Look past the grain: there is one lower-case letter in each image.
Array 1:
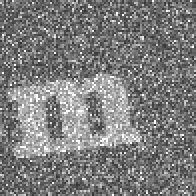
m
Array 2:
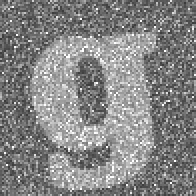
g
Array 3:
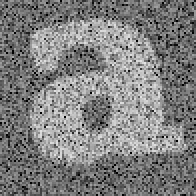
a
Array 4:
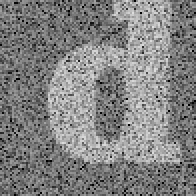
d
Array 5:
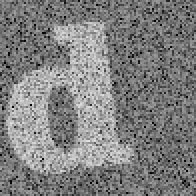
d
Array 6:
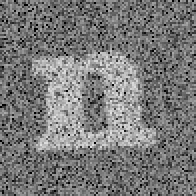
n
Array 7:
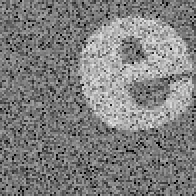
e
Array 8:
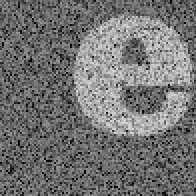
e
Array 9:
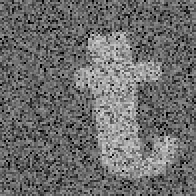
t
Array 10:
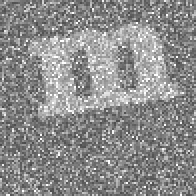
m
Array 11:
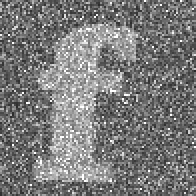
f
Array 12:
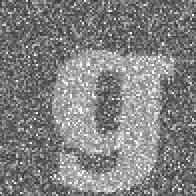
g
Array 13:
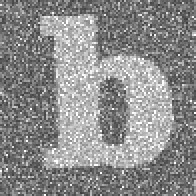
b
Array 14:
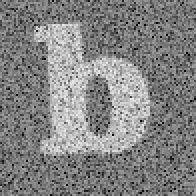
b
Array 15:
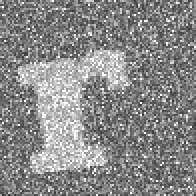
r
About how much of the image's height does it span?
two thirds
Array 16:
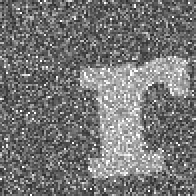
r
